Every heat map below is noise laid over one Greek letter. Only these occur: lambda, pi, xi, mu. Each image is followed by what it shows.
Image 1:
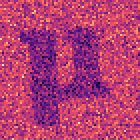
mu
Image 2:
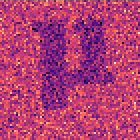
mu
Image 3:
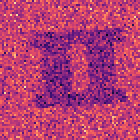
pi
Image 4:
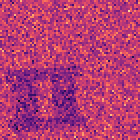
pi
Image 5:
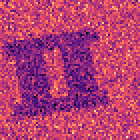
pi
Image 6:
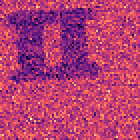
pi
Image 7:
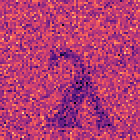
lambda
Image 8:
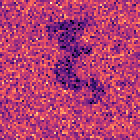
xi
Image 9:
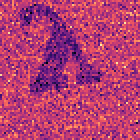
lambda
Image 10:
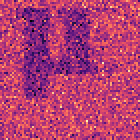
mu
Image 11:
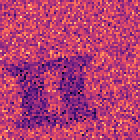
pi
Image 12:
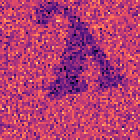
lambda
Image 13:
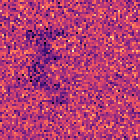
xi
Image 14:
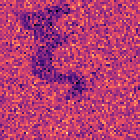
xi
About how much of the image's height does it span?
two thirds
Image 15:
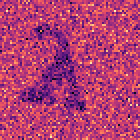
lambda
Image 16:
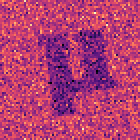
mu
